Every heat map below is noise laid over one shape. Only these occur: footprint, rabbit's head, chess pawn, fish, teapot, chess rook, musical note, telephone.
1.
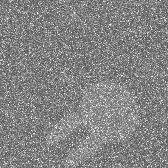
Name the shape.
rabbit's head
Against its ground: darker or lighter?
lighter
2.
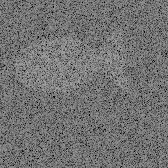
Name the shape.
fish
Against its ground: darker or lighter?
lighter
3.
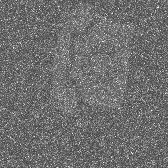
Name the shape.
telephone
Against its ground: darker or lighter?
lighter
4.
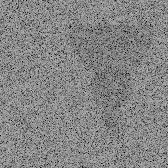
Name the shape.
chess pawn
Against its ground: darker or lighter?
darker
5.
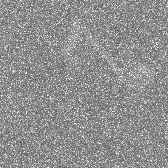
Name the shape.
musical note
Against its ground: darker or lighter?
lighter
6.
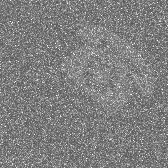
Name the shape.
telephone
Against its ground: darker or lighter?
lighter
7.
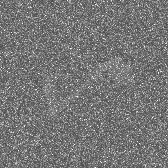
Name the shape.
musical note
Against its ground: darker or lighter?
lighter
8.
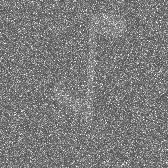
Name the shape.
musical note
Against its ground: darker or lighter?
lighter
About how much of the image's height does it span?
two thirds
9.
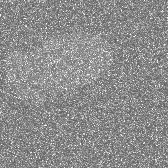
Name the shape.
footprint
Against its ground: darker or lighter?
lighter
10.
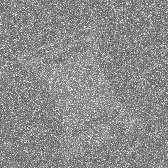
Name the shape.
chess rook
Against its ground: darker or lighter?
lighter
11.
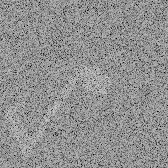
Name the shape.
musical note
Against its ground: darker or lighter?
lighter
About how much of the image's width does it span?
two thirds
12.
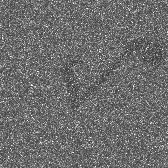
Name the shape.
musical note
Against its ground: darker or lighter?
darker
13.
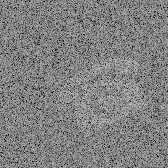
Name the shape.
telephone
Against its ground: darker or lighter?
lighter
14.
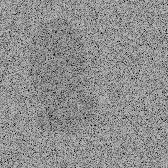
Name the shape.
footprint
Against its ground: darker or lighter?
darker
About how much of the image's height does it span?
two thirds
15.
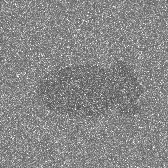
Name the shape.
footprint
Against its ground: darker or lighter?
darker
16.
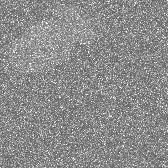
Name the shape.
footprint
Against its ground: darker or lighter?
lighter
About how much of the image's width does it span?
half
